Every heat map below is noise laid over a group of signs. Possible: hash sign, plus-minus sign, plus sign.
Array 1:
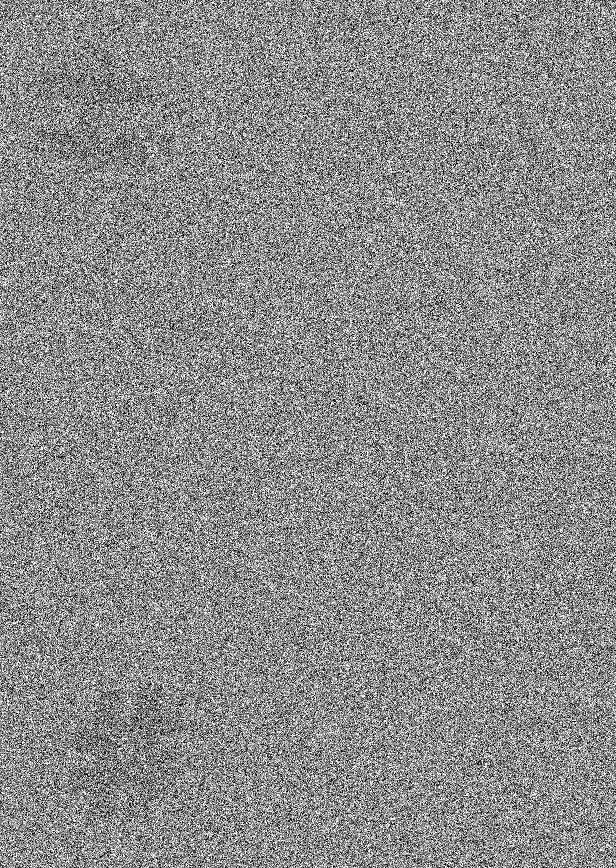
top left: plus-minus sign; bottom left: hash sign
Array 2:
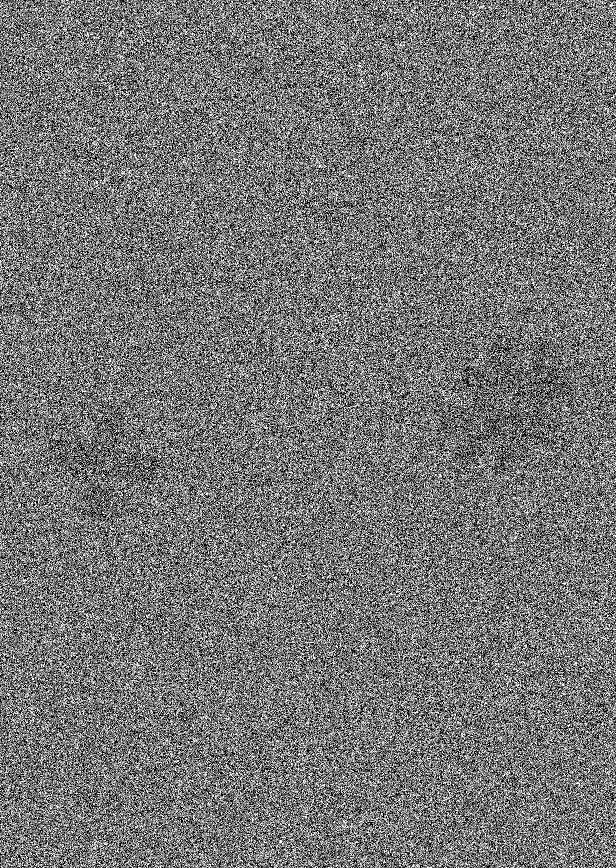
middle left: plus sign; middle right: hash sign
